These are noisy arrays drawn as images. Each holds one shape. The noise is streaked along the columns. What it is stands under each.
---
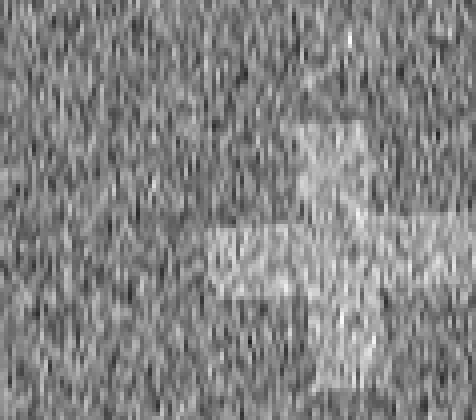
light cross
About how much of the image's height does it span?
two thirds
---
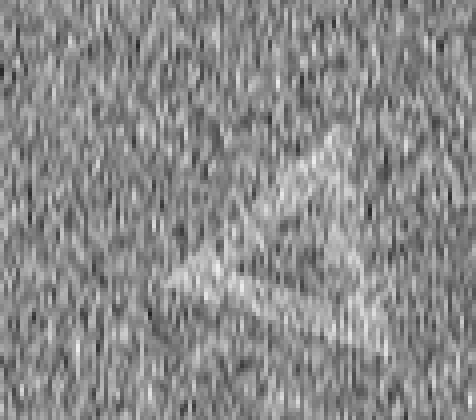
light triangle frame
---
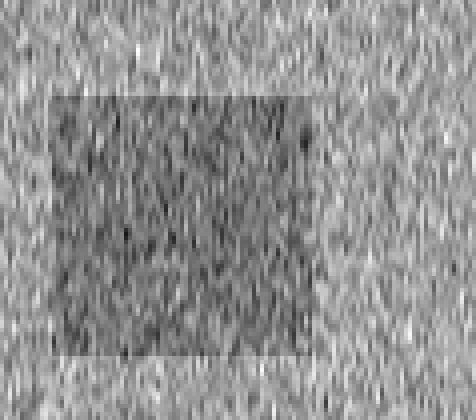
dark square
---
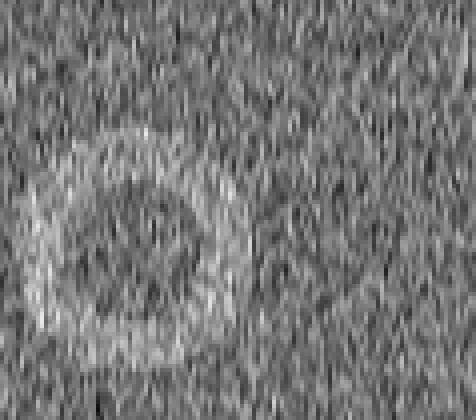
light ring
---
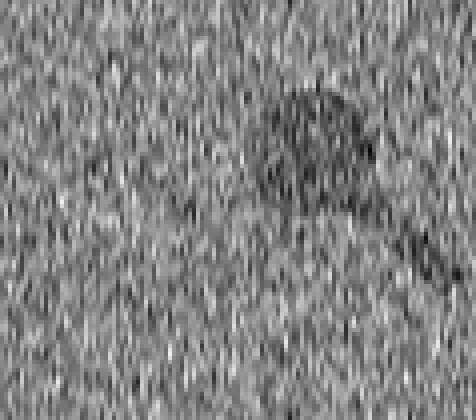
dark lollipop
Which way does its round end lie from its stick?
up and left
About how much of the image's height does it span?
half
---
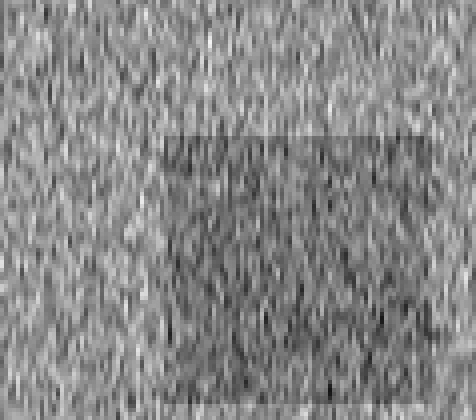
dark square
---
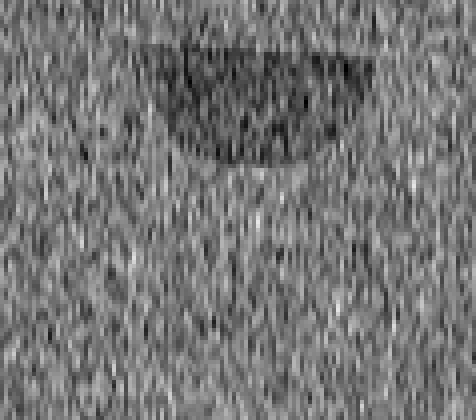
dark half disc
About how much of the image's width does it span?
half
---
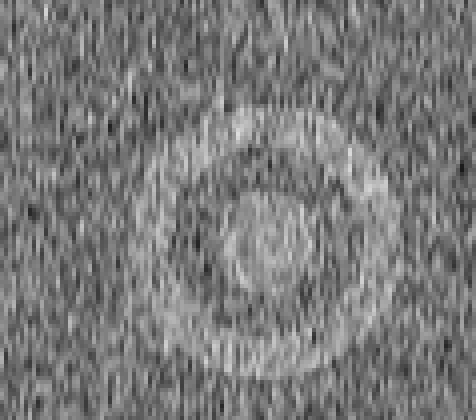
light bullseye
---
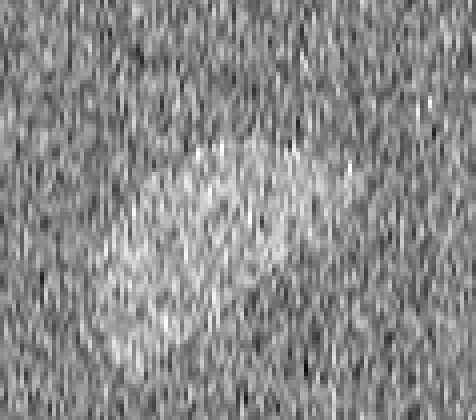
light half disc
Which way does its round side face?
up and left
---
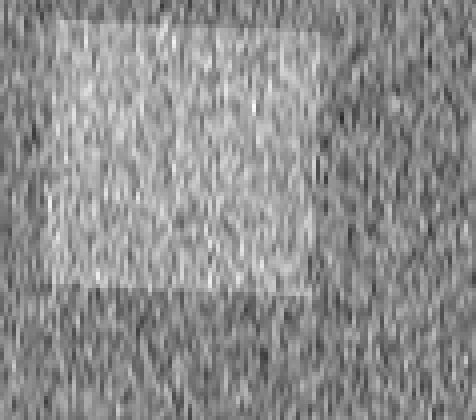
light square
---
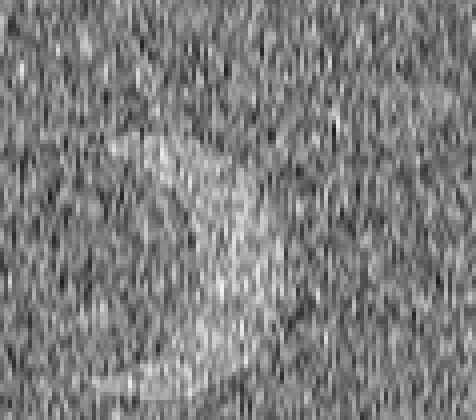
light crescent
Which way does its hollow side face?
left
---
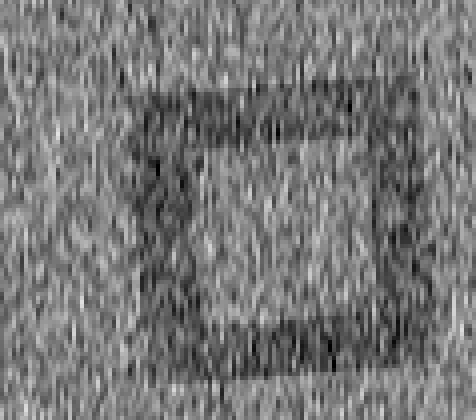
dark square frame
